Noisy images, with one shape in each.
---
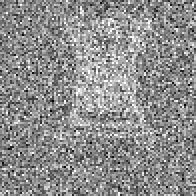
chess rook
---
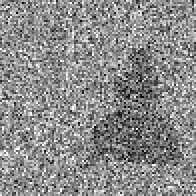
chess pawn
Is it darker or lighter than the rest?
darker
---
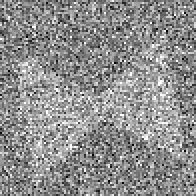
bow tie
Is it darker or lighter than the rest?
lighter
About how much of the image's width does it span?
nearly all
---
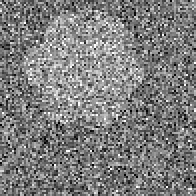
flower
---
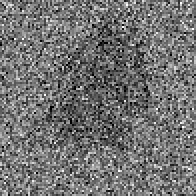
chess knight
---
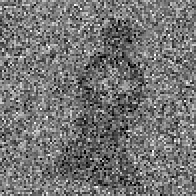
chess bishop
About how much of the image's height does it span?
nearly all
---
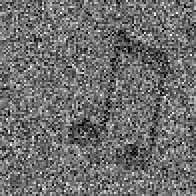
pair of musical notes
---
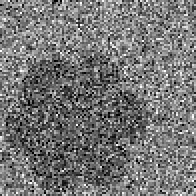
flower
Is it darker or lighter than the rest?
darker
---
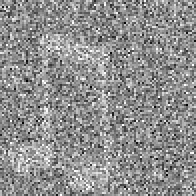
pair of musical notes
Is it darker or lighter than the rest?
lighter
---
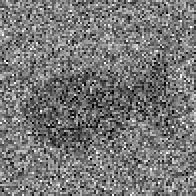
fish
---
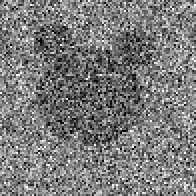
bear's head
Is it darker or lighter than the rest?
darker
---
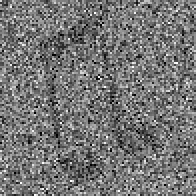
pair of musical notes
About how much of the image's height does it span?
nearly all
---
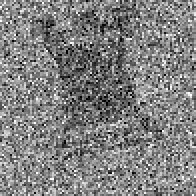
chess rook
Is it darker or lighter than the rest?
darker
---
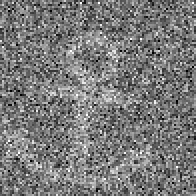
anchor
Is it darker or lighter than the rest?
lighter
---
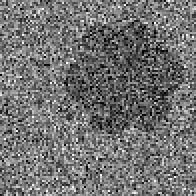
flower
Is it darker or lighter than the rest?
darker
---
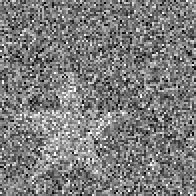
star
